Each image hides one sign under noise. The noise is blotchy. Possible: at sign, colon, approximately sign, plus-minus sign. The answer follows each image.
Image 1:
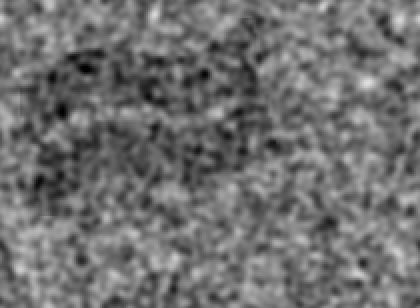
approximately sign
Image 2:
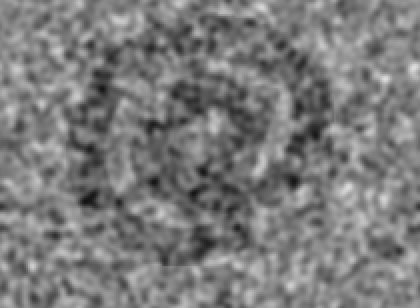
at sign
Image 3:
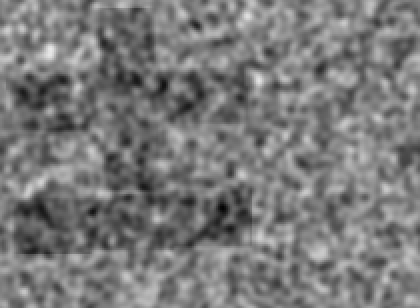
plus-minus sign
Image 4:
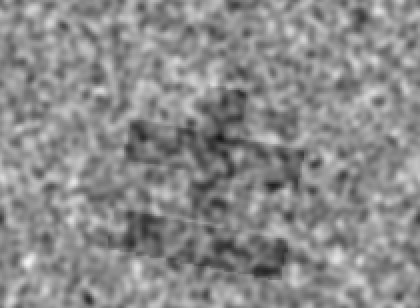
plus-minus sign
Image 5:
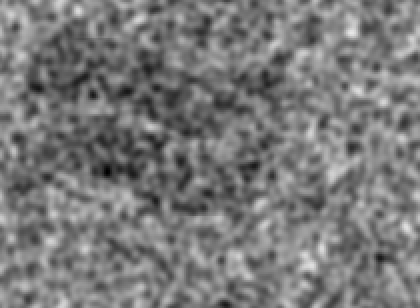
approximately sign
